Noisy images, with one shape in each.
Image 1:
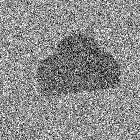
cloud
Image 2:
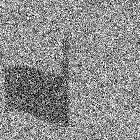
flag
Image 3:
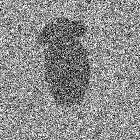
footprint
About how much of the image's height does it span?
two thirds
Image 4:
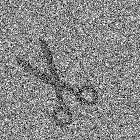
pair of scissors
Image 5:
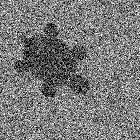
turtle
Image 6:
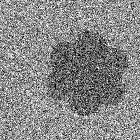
flower
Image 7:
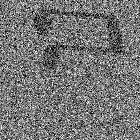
pair of musical notes
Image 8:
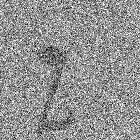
musical note
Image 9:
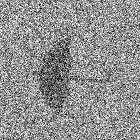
umbrella
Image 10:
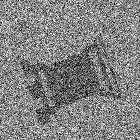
chess rook
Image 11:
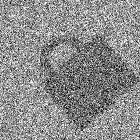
cup
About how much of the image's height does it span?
two thirds
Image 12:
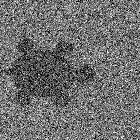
turtle
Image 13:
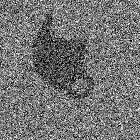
teapot
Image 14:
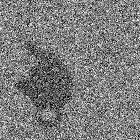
teapot
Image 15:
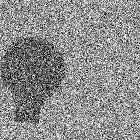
light bulb
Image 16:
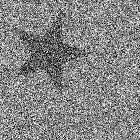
star
